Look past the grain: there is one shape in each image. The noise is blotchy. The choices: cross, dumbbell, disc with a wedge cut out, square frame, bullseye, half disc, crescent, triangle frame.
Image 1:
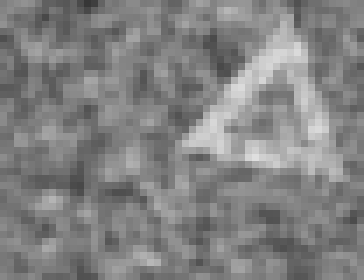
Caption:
light triangle frame
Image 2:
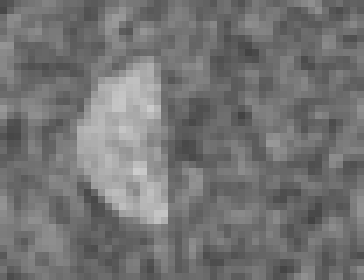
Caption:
light half disc
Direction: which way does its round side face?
left
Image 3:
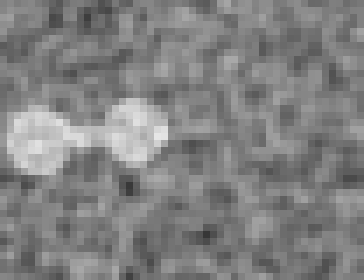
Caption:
light dumbbell, middle left
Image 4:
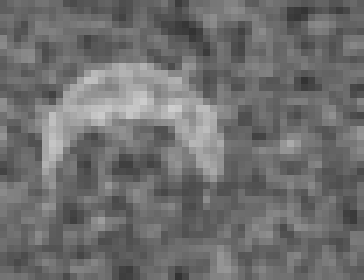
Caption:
light crescent
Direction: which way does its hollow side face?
down
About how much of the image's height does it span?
half
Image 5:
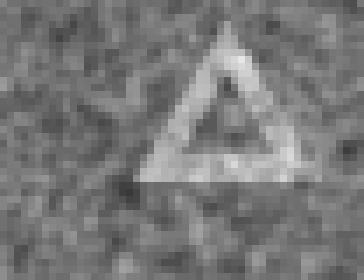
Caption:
light triangle frame
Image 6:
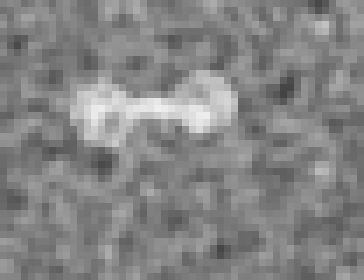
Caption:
light dumbbell
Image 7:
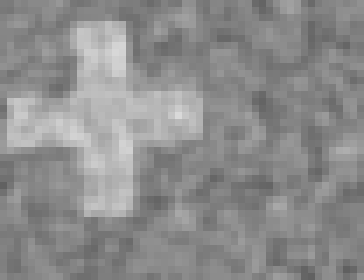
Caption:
light cross
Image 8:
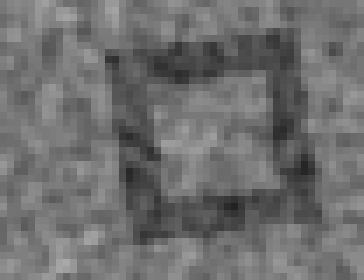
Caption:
dark square frame
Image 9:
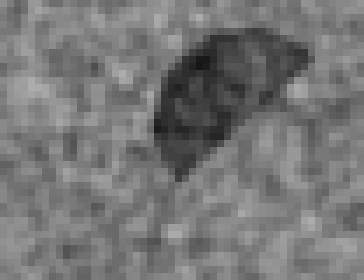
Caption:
dark half disc
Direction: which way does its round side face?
up and left
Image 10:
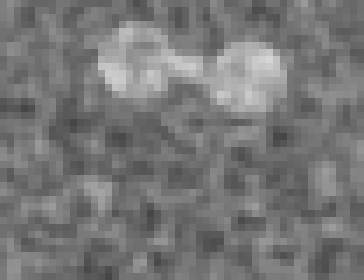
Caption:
light dumbbell
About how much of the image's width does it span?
half
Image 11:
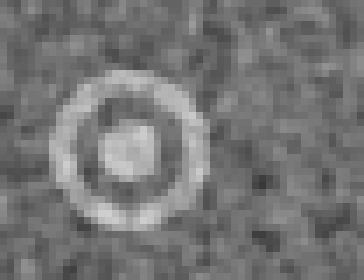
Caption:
light bullseye
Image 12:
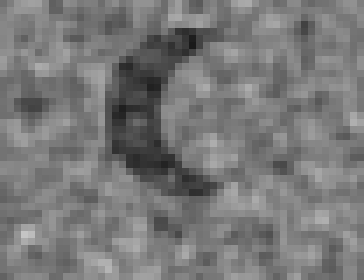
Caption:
dark crescent
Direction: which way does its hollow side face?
right
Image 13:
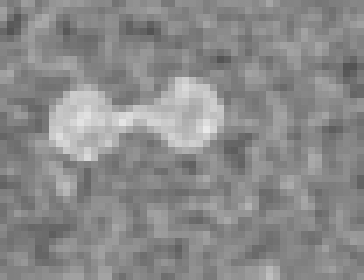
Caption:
light dumbbell
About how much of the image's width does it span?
half
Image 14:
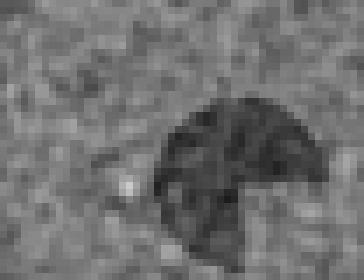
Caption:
dark disc with a wedge cut out
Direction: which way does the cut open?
down and right
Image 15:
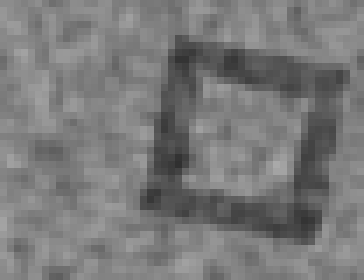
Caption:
dark square frame
